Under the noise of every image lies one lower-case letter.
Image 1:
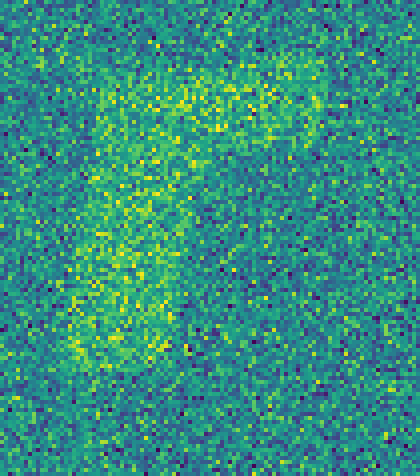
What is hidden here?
light r
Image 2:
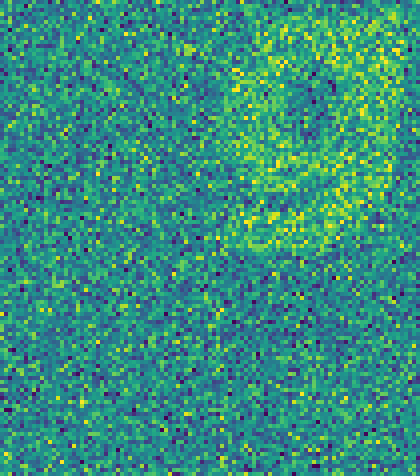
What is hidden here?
light g
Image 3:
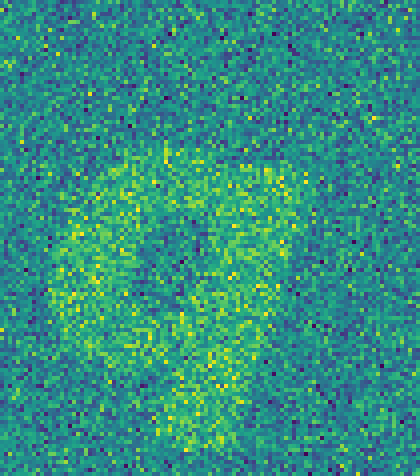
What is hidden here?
light q
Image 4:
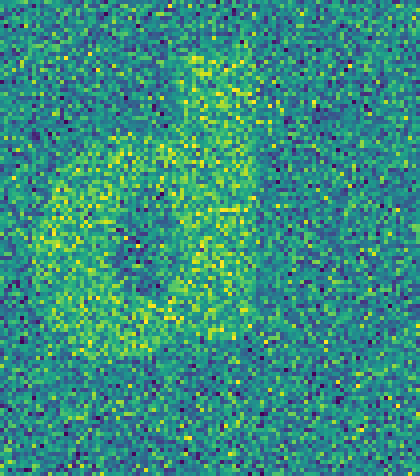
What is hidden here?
light d
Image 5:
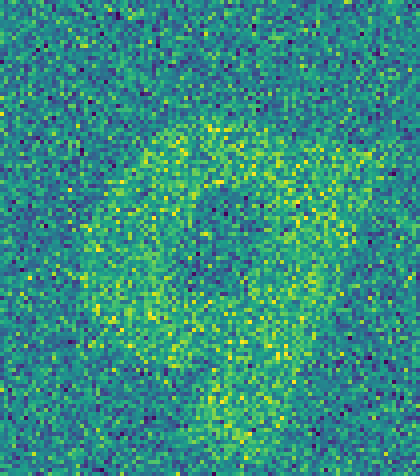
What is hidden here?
light q
